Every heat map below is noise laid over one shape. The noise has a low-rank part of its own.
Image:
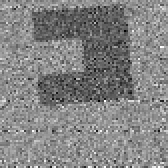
square with a notch
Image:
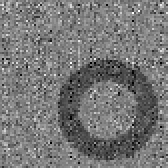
ring
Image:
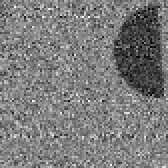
half disc
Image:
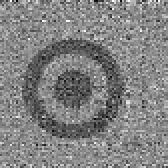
bullseye
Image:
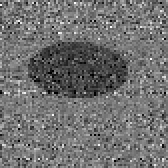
ellipse
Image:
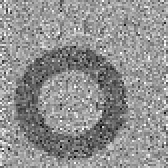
ring
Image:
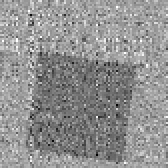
square
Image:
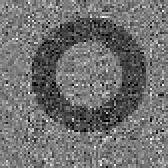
ring
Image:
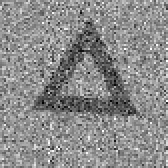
triangle frame
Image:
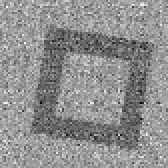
square frame
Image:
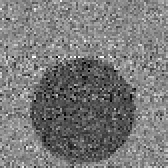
disc
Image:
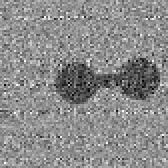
dumbbell
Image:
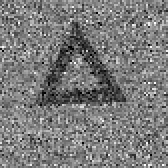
triangle frame
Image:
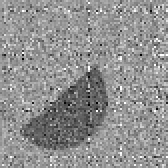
half disc
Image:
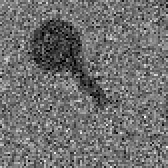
lollipop
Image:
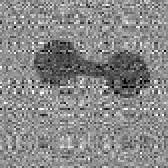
dumbbell
